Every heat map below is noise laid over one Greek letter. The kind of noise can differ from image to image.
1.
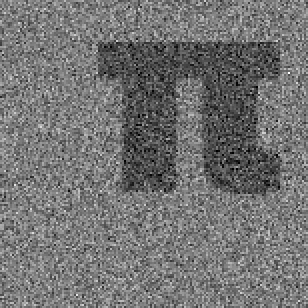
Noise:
low rank plus noise
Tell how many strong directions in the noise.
five to eight
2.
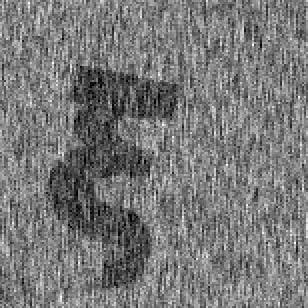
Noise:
streaked along the columns
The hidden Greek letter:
xi
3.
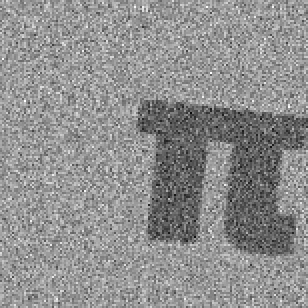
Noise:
low rank plus noise
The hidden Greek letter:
pi
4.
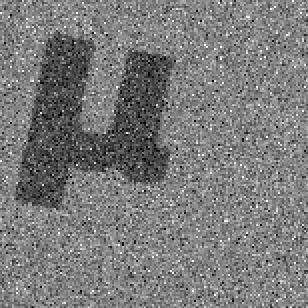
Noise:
heavy tails
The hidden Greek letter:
mu
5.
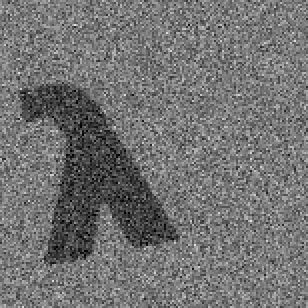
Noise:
low rank plus noise
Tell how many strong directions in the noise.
one
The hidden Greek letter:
lambda
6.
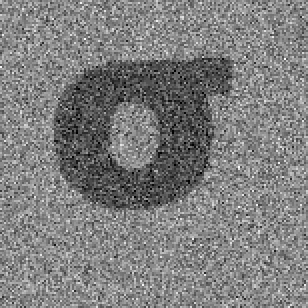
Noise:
independent entries
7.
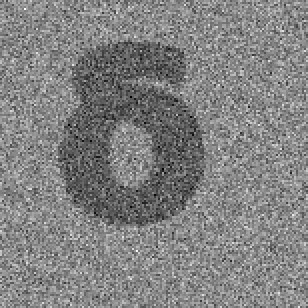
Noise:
independent entries
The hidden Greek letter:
delta
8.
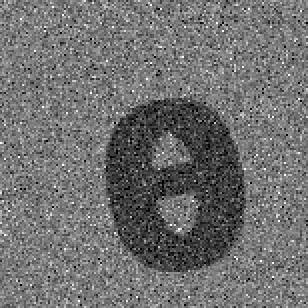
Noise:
heavy tails
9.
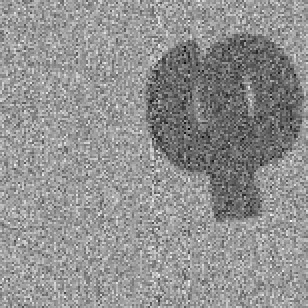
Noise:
columns of uneven size
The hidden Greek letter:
phi
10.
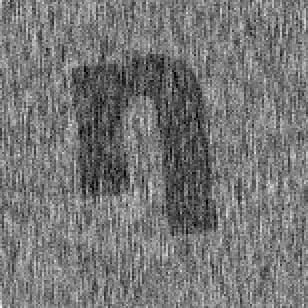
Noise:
streaked along the columns
